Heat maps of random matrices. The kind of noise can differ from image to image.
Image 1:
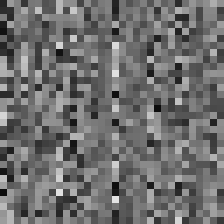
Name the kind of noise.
columns of uneven size
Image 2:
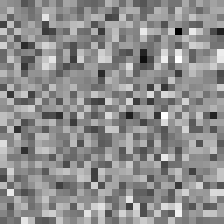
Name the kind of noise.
low rank plus noise
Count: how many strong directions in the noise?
three or four
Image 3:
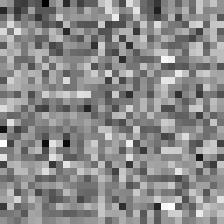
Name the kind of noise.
low rank plus noise
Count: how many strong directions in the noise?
five to eight
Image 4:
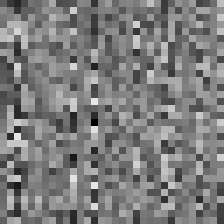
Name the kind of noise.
columns of uneven size
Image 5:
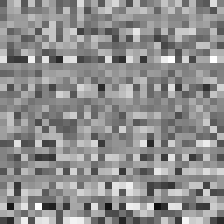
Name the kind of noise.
rows of uneven size
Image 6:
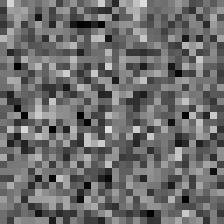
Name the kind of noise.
low rank plus noise
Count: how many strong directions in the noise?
five to eight
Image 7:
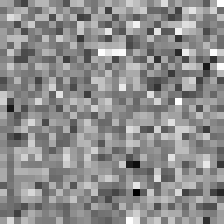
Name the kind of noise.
low rank plus noise
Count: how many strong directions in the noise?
five to eight
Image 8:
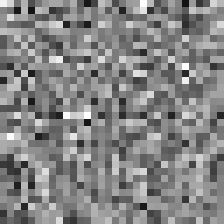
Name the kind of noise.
low rank plus noise
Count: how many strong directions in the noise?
three or four
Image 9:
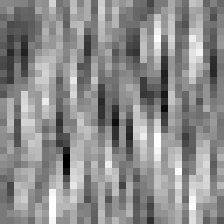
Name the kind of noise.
streaked along the columns
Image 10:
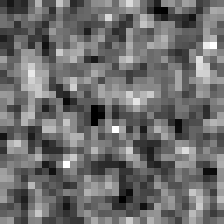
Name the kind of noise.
blotchy
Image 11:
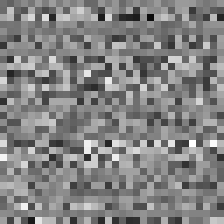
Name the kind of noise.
rows of uneven size
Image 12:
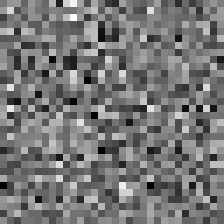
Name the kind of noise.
low rank plus noise
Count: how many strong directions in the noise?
three or four
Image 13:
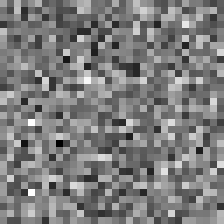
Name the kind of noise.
independent entries
